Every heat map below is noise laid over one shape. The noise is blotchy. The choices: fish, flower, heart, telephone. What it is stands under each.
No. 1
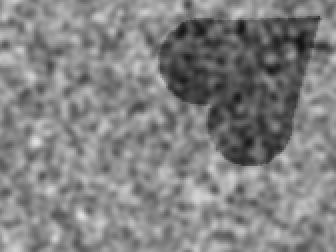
heart
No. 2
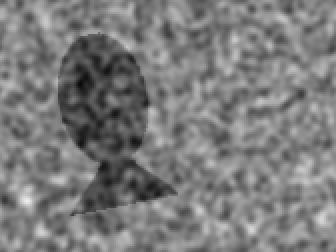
fish
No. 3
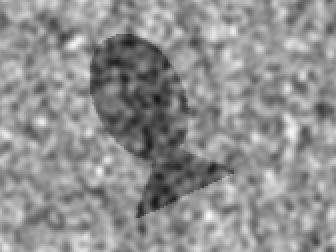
fish
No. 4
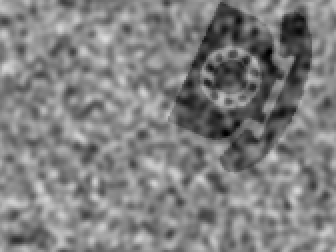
telephone
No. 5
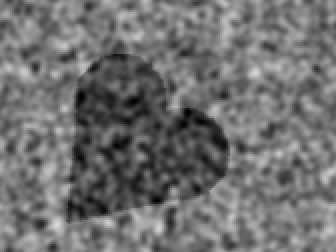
heart
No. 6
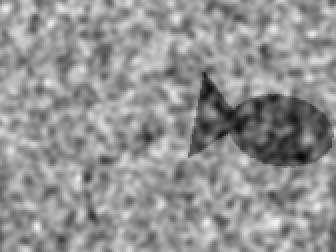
fish
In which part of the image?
middle right
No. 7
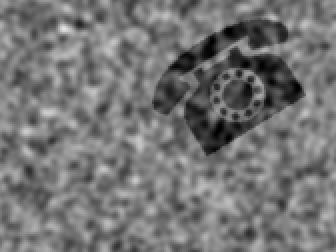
telephone
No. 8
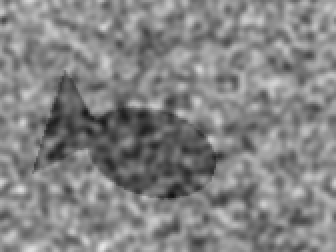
fish
